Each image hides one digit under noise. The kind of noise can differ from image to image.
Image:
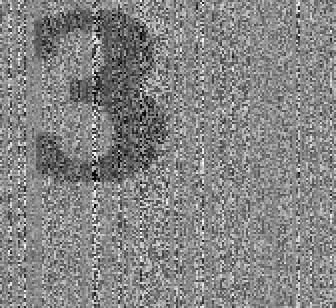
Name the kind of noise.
columns of uneven size
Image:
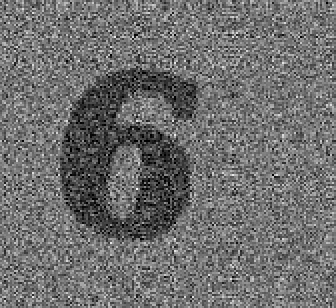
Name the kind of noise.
low rank plus noise
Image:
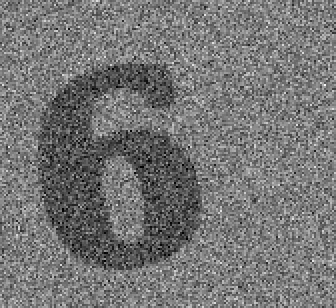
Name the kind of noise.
independent entries
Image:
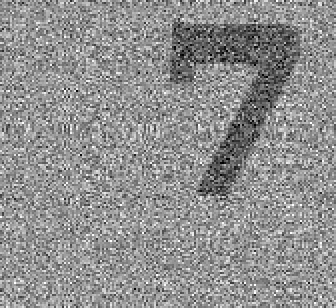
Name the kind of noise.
low rank plus noise
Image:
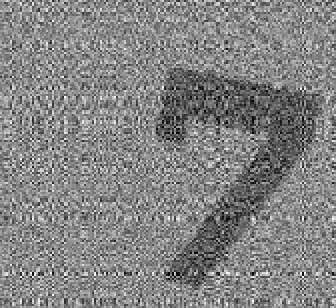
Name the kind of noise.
low rank plus noise
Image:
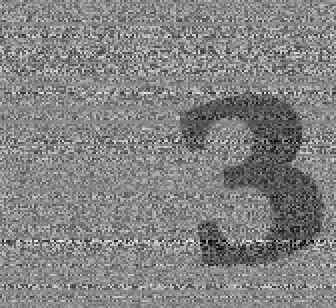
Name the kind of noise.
rows of uneven size
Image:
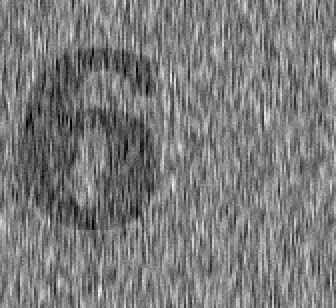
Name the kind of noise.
streaked along the columns
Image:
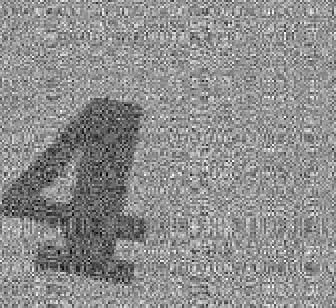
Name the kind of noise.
low rank plus noise
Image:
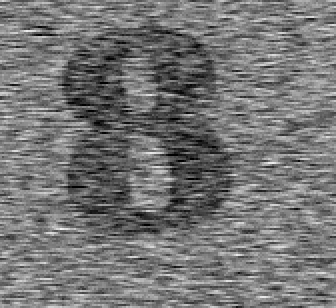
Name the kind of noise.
streaked along the rows
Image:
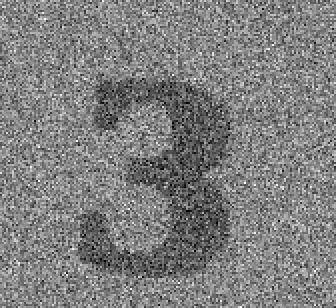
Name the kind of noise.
independent entries
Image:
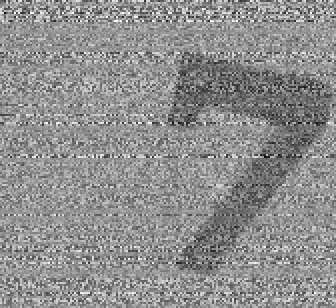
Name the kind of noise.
rows of uneven size
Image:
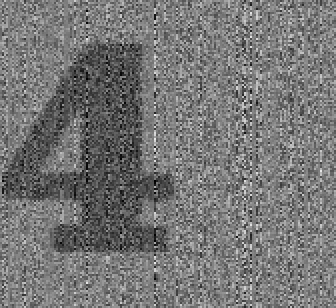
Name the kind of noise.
columns of uneven size
